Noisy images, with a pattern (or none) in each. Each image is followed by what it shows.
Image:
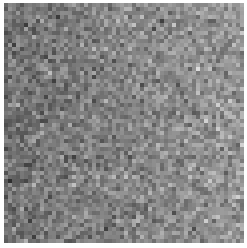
a smooth slope
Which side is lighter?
right
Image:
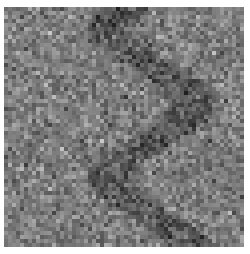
a wavy band
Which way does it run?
top to bottom
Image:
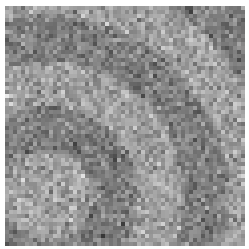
rings round one point
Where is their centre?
bottom left
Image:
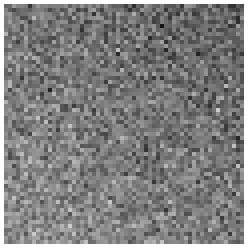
a smooth slope
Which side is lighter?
bottom left
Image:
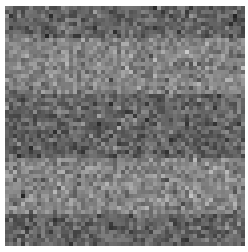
horizontal stripes
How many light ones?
2
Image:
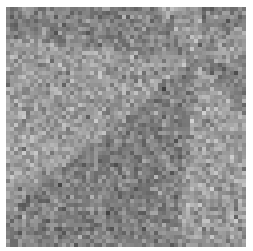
spokes from one point
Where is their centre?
top right
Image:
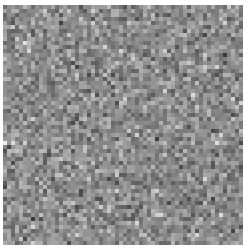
only noise
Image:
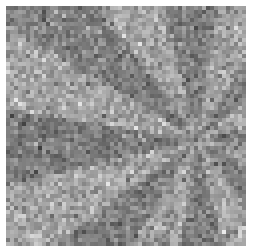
spokes from one point
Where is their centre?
middle right
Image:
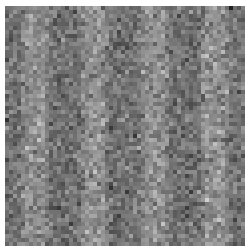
vertical stripes
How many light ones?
4
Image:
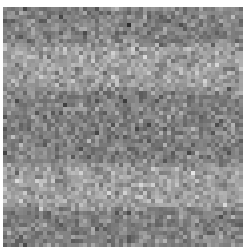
horizontal stripes
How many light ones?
2
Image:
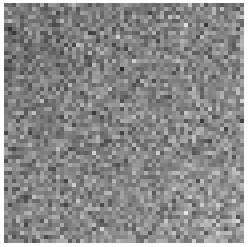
a smooth slope
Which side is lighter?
bottom right
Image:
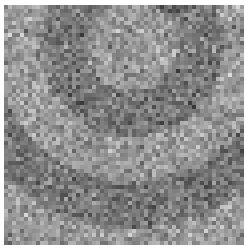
rings round one point
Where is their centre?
top middle
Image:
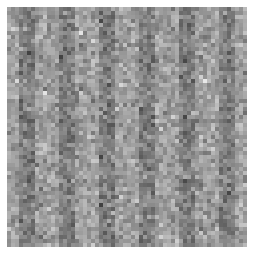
vertical stripes
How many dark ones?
6
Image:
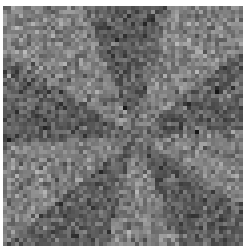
spokes from one point
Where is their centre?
centre
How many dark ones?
5
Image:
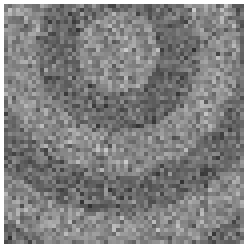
rings round one point
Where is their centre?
top middle
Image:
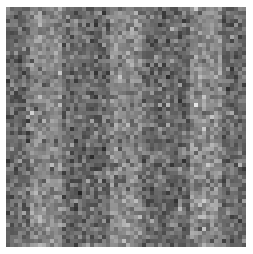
vertical stripes
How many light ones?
3
